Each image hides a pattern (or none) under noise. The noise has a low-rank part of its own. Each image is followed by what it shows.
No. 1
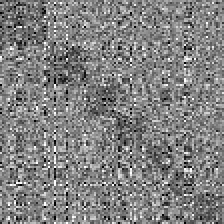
blocks along the diagonal
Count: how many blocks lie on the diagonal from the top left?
7
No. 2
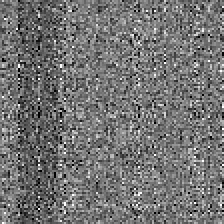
one band of columns
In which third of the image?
left
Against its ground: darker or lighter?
darker
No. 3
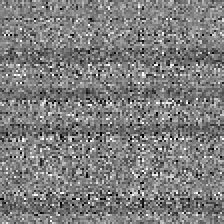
bands of rows
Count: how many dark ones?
4
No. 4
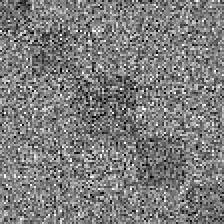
blocks along the diagonal
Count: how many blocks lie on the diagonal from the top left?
5
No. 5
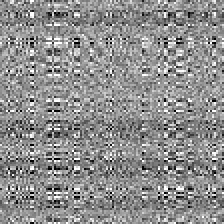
bands of rows
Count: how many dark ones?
4
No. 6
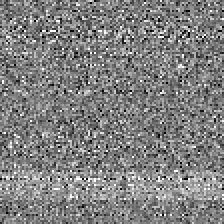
one band of rows
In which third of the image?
bottom
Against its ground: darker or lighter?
lighter
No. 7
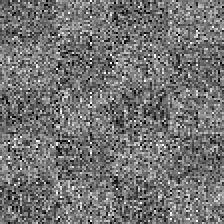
a checkerboard
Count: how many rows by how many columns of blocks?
5 by 4
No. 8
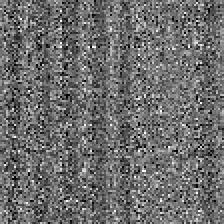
bands of columns
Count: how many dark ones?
6
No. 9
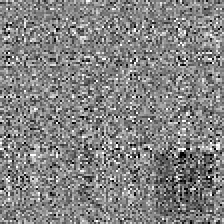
one block
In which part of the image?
bottom right
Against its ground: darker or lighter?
darker
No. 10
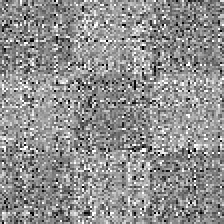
a checkerboard
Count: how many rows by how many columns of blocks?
3 by 3
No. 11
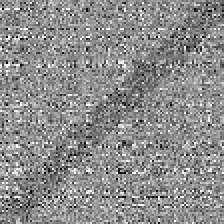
a diagonal band
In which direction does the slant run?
bottom left to top right
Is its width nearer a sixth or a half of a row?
a sixth
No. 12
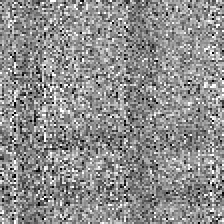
bands of rows crossing bands of columns
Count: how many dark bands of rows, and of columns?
2 and 2
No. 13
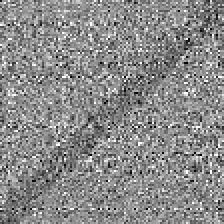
a diagonal band
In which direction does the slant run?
bottom left to top right
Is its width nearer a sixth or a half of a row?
a sixth
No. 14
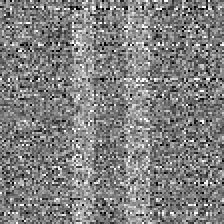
bands of columns
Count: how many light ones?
2
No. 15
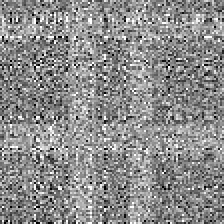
bands of rows crossing bands of columns
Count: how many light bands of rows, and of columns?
2 and 2
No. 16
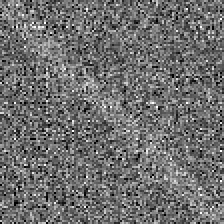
a diagonal band
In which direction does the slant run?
top left to bottom right
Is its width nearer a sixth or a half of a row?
a sixth
